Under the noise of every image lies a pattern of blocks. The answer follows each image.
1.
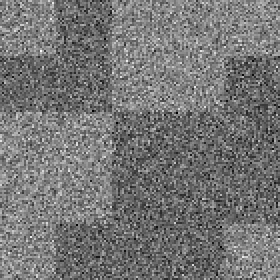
mirrored about the diagonal from the top left
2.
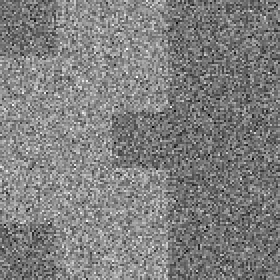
top and bottom mirror each other
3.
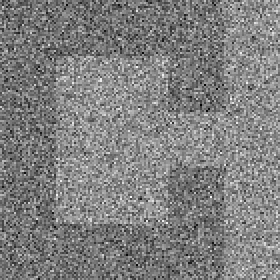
top and bottom mirror each other
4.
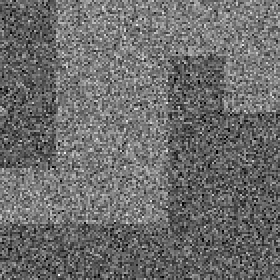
no symmetry
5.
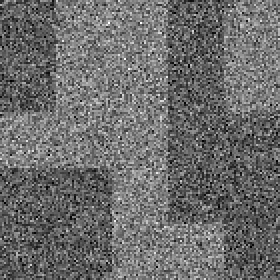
no symmetry
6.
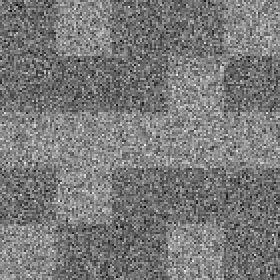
the same after a half turn
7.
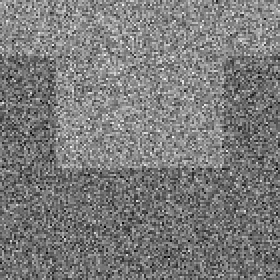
left and right mirror each other
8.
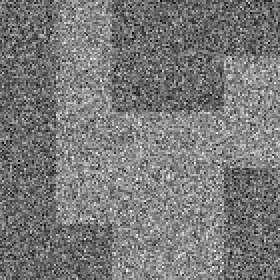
no symmetry
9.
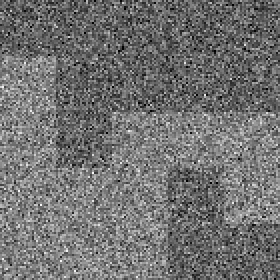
no symmetry
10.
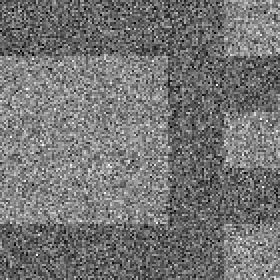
top and bottom mirror each other
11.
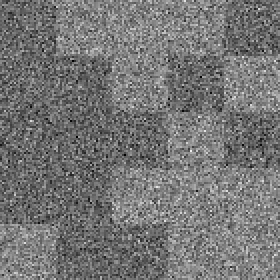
no symmetry
